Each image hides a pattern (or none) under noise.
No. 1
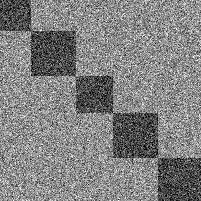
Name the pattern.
blocks along the diagonal
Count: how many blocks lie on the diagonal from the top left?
5
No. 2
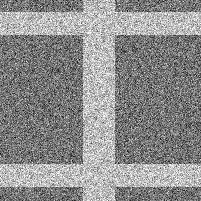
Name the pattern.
bands of rows crossing bands of columns
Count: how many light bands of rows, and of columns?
2 and 1
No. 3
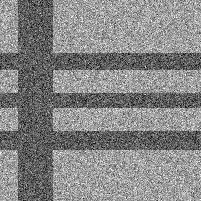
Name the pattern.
bands of rows crossing bands of columns
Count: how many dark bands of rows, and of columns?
3 and 1
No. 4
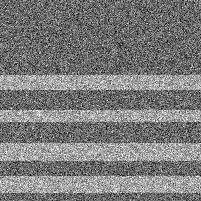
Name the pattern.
bands of rows
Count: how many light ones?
4
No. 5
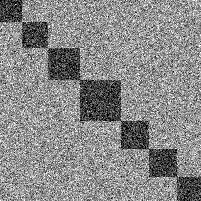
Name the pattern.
blocks along the diagonal
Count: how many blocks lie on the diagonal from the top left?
7
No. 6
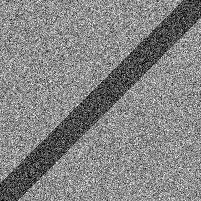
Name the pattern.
a diagonal band
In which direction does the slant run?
bottom left to top right
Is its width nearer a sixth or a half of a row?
a sixth
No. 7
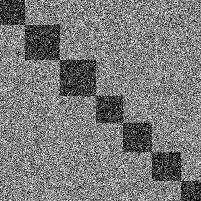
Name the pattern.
blocks along the diagonal
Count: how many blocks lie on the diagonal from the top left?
7
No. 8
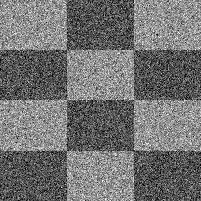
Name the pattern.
a checkerboard
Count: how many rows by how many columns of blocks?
4 by 3
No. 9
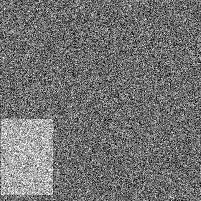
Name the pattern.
one block
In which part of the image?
bottom left
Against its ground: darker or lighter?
lighter
